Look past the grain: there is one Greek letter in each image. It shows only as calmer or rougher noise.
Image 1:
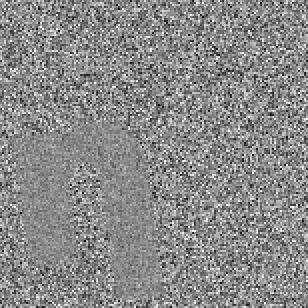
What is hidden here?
calm eta
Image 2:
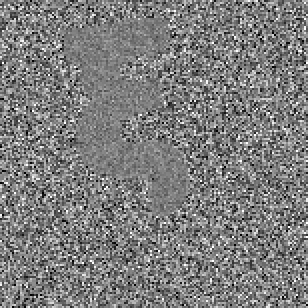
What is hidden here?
calm xi
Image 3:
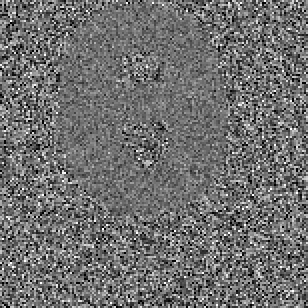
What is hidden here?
calm theta
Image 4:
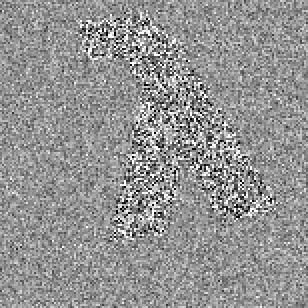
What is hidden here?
rough lambda
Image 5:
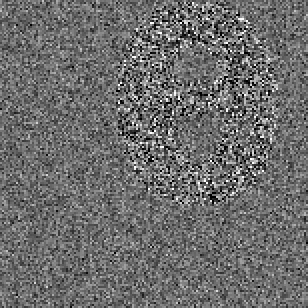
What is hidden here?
rough theta
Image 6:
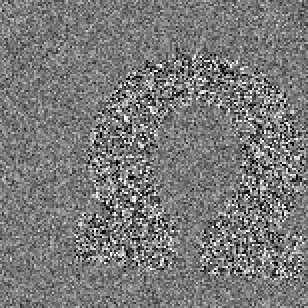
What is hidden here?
rough omega
